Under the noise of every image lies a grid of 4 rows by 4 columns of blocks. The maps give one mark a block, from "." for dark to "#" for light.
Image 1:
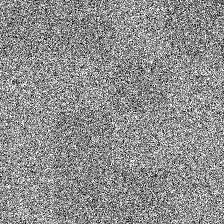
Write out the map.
..#.
##.#
#.##
#..#
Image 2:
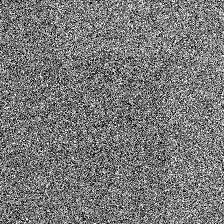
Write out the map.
.###
...#
...#
...#
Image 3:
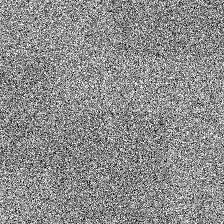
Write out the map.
##..
.###
...#
#..#
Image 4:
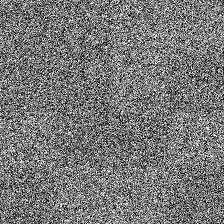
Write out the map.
..##
..#.
#..#
.##.
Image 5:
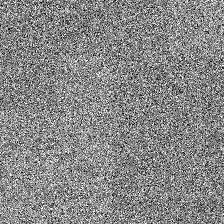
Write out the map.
...#
.#..
##..
##..
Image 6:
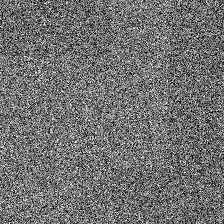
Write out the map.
..#.
###.
###.
##..
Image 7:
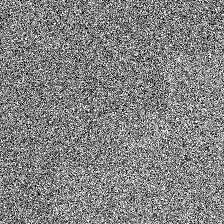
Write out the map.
....
...#
..##
.###
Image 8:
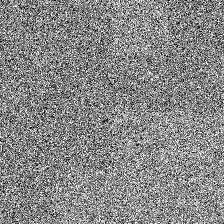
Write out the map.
..#.
....
..##
.###
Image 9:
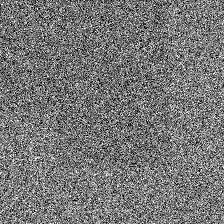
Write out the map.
...#
...#
#..#
####
